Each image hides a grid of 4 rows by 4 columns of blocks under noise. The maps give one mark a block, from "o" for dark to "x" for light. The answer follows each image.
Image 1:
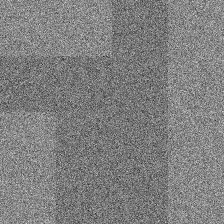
x x o x
o o o x
x o o x
x o o x
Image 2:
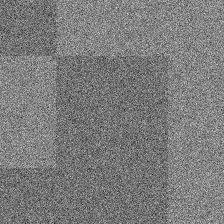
o x x x
x o o x
x o o x
o o o x
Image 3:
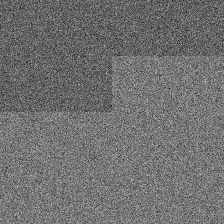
o o o o
o o x x
x x x x
x x x x
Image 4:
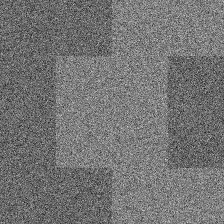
o o x x
o x x o
o x x o
o o x x
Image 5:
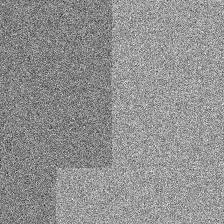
o o x x
o o x x
o o x x
o x x x
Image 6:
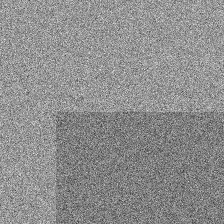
x x x x
x x x x
x o o o
x o o o
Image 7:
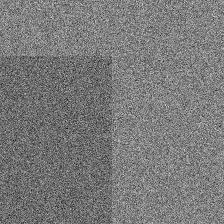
x x x x
o o x x
o o x x
o o x x
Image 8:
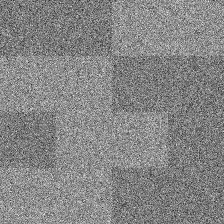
o o x x
x x o o
o x x o
x x o o
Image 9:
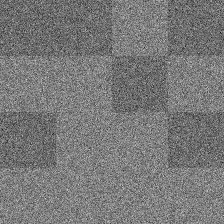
o o x o
x x o x
o x x o
x x x x
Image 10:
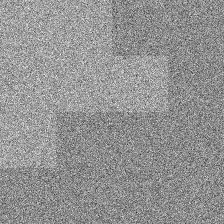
x x o o
x x x o
x o o o
o o o o
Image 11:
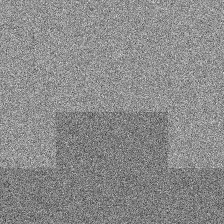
x x x x
x x x x
x o o x
o o o o
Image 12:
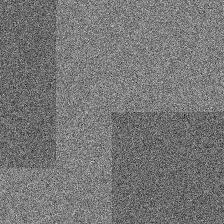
o x x x
o x x x
o x o o
x x o o
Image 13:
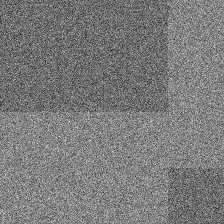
o o o x
o o o x
x x x x
x x x o
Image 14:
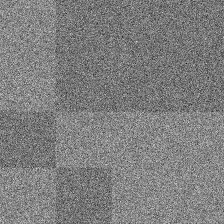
x o o o
x o o o
o x x x
x o x x
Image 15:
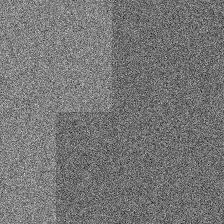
x x o o
x x o o
x o o o
x o o o
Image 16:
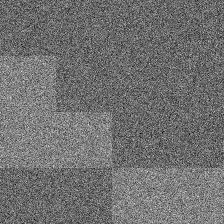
o o o o
x o o o
x x o o
o o x x
